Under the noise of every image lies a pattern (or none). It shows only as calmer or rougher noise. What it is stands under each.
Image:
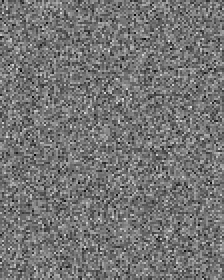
only noise
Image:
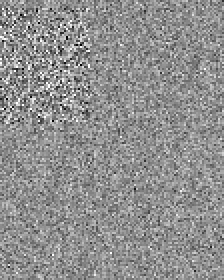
one block
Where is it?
top left
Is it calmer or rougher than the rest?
rougher
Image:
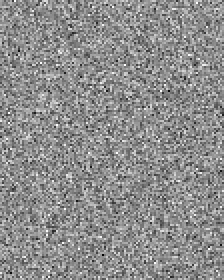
only noise
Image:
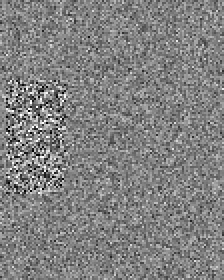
one block
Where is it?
middle left
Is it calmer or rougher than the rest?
rougher
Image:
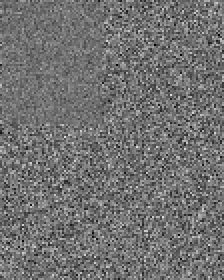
one block
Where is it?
top left
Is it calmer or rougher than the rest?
calmer
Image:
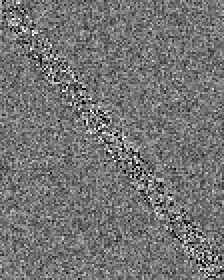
a diagonal band
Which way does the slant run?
top left to bottom right
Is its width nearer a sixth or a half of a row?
a sixth
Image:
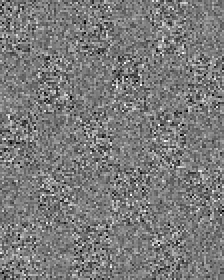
a checkerboard
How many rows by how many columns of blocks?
5 by 6
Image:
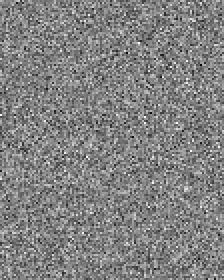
only noise
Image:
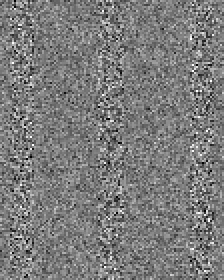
bands of columns
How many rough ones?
3
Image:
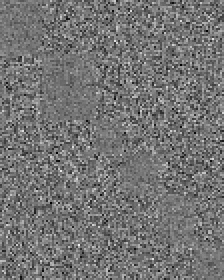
blocks along the diagonal
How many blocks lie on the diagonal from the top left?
6
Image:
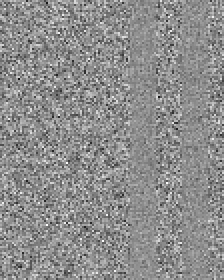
bands of columns
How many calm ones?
2
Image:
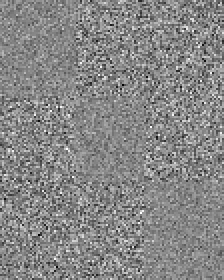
blocks along the diagonal
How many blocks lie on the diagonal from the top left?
3
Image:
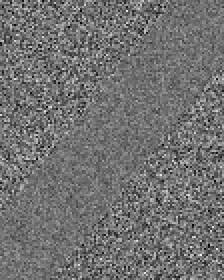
a diagonal band
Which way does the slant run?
bottom left to top right
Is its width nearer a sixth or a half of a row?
a half
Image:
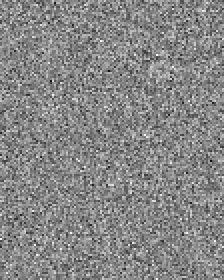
only noise
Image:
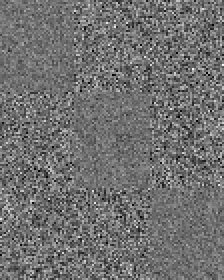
blocks along the diagonal
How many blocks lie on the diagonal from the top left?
3
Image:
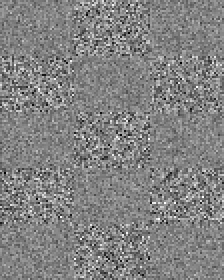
a checkerboard
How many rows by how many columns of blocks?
5 by 3
